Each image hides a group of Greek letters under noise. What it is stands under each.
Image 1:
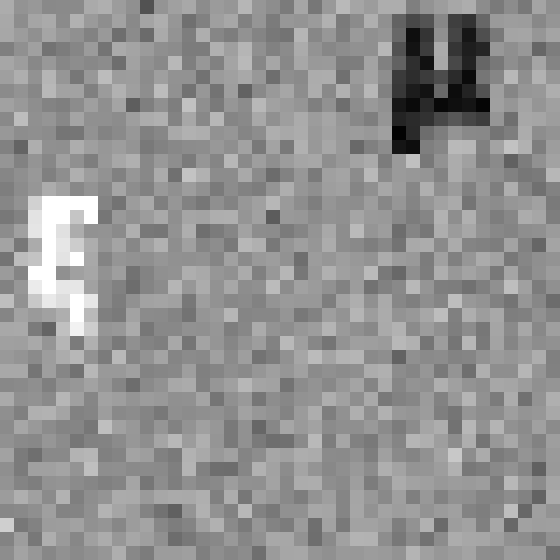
top right: dark mu; middle left: light xi
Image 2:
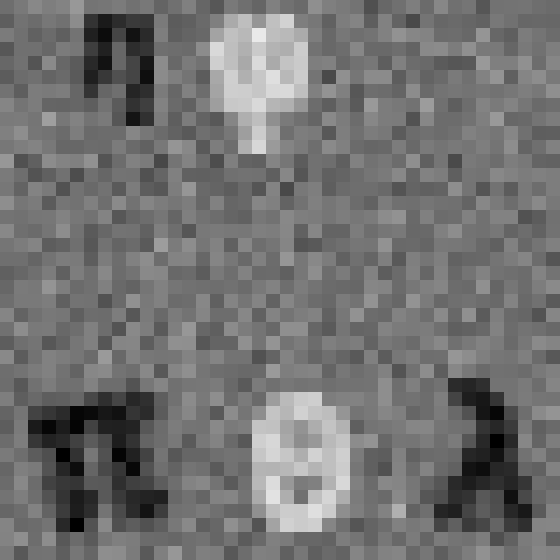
top left: dark eta; top middle: light phi; bottom left: dark pi; bottom middle: light theta; bottom right: dark lambda
